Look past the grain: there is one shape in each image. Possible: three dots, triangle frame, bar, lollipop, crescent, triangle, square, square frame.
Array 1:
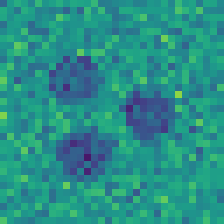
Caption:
dark three dots
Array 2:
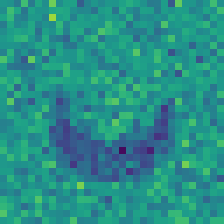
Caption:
dark crescent
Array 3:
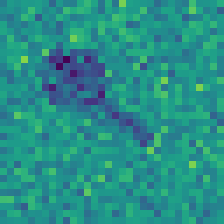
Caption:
dark lollipop
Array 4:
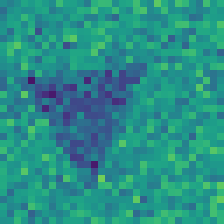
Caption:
dark triangle
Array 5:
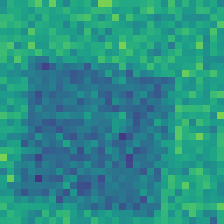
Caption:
dark square
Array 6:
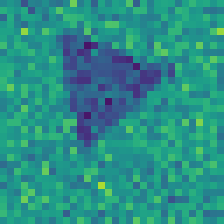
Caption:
dark triangle
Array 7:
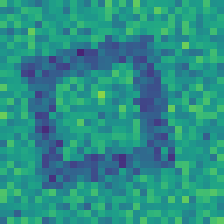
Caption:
dark square frame
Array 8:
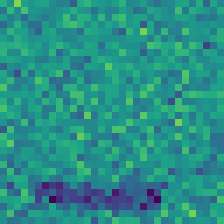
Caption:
dark bar
